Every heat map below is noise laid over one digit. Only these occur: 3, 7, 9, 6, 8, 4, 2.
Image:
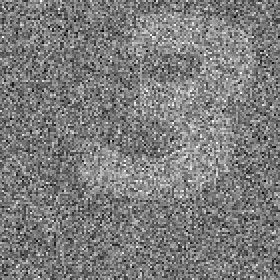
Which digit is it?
3
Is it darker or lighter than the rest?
lighter
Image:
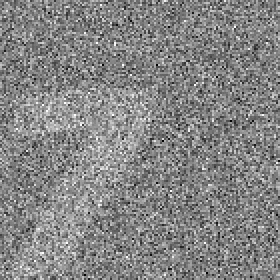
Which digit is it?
7
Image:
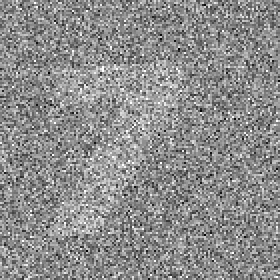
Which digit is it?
7
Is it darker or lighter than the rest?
lighter
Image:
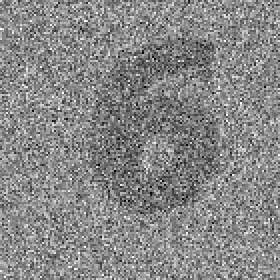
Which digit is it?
6
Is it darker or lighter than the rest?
darker
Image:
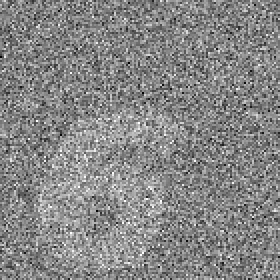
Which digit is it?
6
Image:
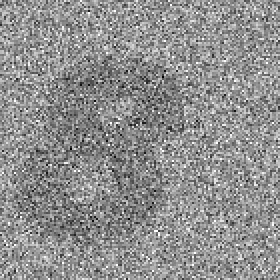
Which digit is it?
8
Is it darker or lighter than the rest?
darker
